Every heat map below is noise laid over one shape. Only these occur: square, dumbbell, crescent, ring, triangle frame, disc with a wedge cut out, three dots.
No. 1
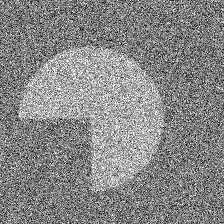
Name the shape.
disc with a wedge cut out
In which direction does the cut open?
down and left
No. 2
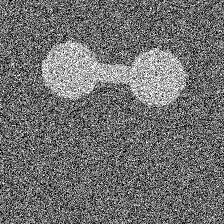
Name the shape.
dumbbell
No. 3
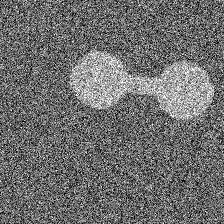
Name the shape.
dumbbell
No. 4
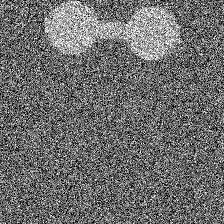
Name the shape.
dumbbell
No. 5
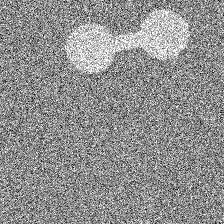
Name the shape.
dumbbell
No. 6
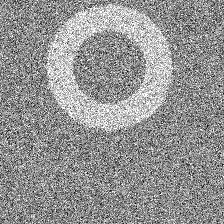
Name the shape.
ring
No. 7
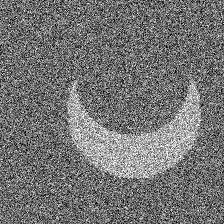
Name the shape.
crescent
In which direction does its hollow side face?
up
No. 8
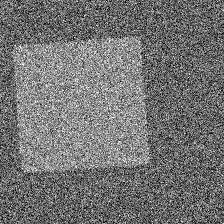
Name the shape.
square
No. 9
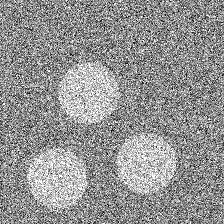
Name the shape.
three dots
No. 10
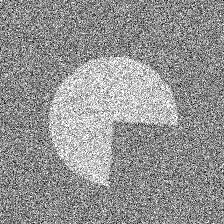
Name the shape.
disc with a wedge cut out
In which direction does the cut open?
down and right
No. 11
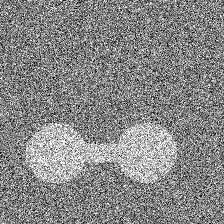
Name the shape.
dumbbell
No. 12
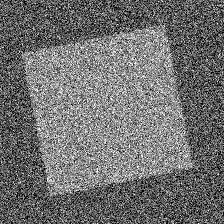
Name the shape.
square
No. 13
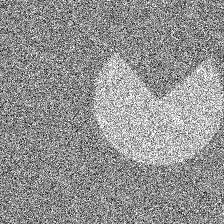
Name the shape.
disc with a wedge cut out
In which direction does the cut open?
up
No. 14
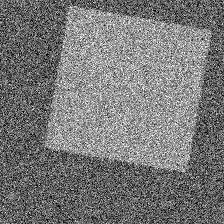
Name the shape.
square
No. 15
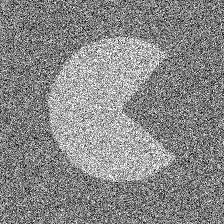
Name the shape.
disc with a wedge cut out
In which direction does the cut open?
right
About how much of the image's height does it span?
two thirds
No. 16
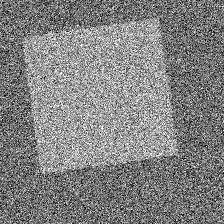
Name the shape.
square
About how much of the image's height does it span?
two thirds
